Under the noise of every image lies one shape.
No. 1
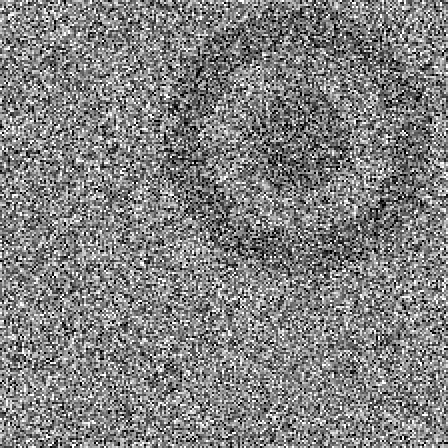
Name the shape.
bullseye
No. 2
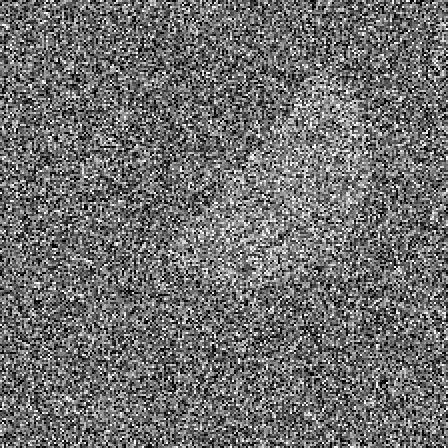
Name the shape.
half disc
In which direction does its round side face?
down and right
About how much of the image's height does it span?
half
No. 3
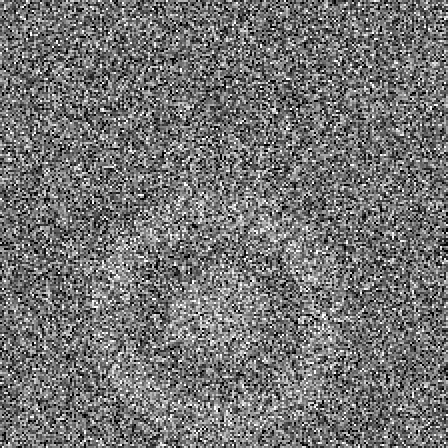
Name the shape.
bullseye
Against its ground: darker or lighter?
lighter
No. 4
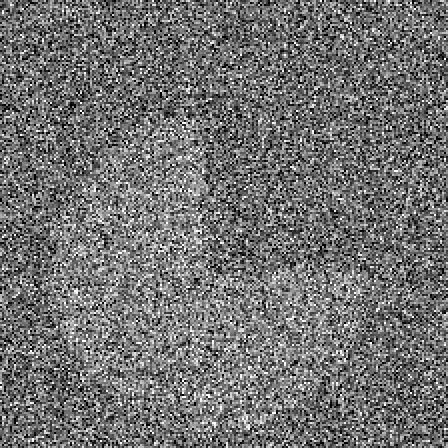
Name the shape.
disc with a wedge cut out
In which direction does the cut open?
up and right
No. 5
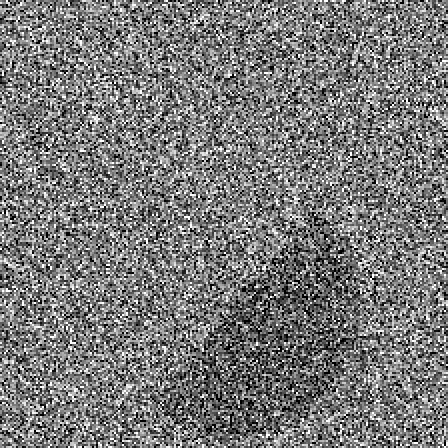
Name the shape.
half disc
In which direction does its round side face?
down and right
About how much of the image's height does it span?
half
